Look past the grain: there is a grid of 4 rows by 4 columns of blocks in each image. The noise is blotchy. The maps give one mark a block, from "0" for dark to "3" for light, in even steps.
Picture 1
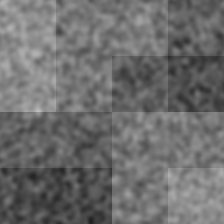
3221
3210
1122
0023
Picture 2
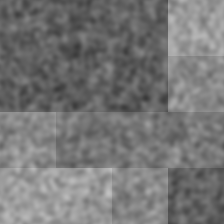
0003
0002
2111
3320
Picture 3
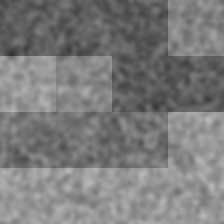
0002
3200
1113
3333
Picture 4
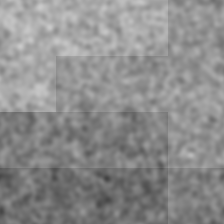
3332
3222
1112
0001
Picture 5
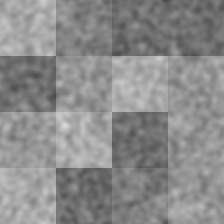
3100
0232
2302
3012
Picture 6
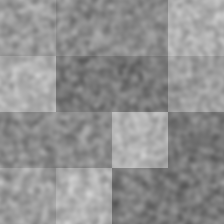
2113
3002
1130
2300
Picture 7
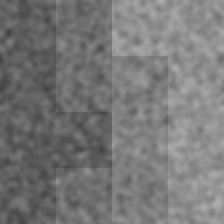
0133
0123
0023
0123
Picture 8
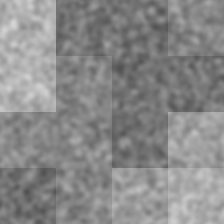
3001
3100
1102
0123
